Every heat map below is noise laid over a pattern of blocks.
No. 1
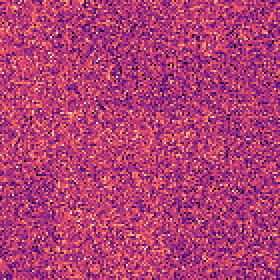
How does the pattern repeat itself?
no symmetry
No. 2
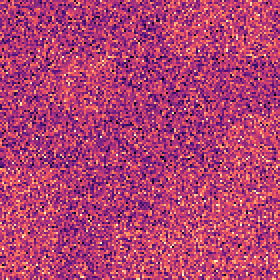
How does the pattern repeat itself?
mirrored about the diagonal from the top left
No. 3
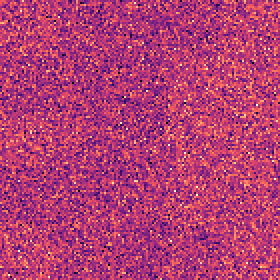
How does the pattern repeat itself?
top and bottom mirror each other
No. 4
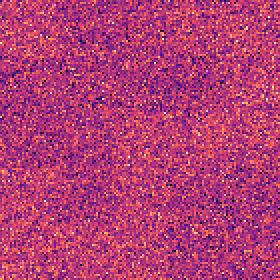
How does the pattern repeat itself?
mirrored about the diagonal from the top left
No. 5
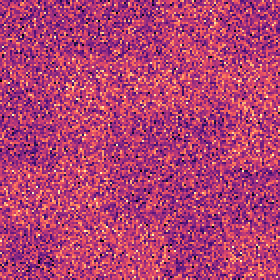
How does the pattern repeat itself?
mirrored about the diagonal from the top left
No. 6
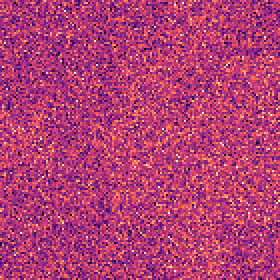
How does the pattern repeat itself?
top and bottom mirror each other
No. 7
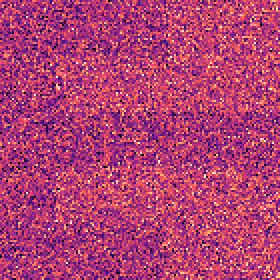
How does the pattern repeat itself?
top and bottom mirror each other
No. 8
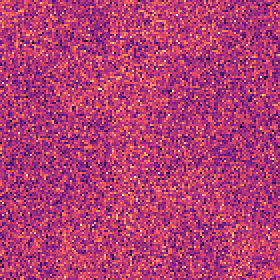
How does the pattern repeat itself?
the same after a half turn
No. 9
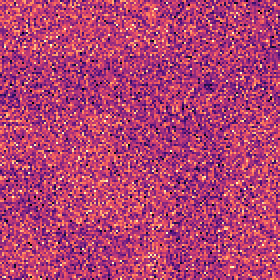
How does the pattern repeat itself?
mirrored about the diagonal from the bottom left
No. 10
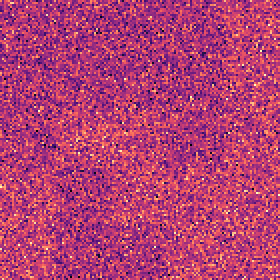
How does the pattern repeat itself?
no symmetry
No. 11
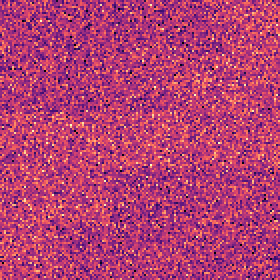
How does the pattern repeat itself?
the same after a half turn
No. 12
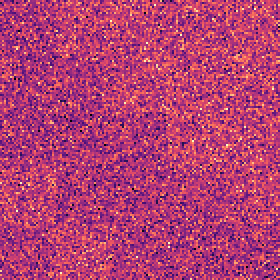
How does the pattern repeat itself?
mirrored about the diagonal from the bottom left
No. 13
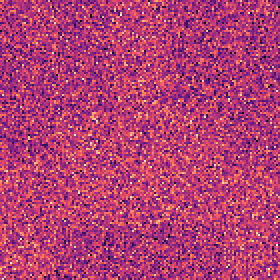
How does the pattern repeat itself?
left and right mirror each other
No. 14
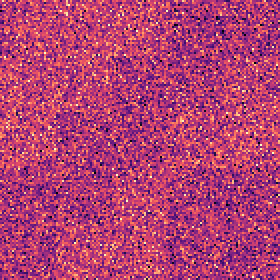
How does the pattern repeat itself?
mirrored about the diagonal from the top left
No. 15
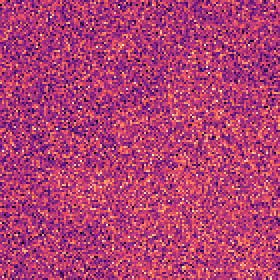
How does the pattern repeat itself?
mirrored about the diagonal from the top left
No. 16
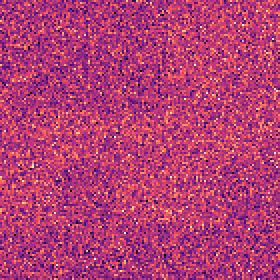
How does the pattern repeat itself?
no symmetry
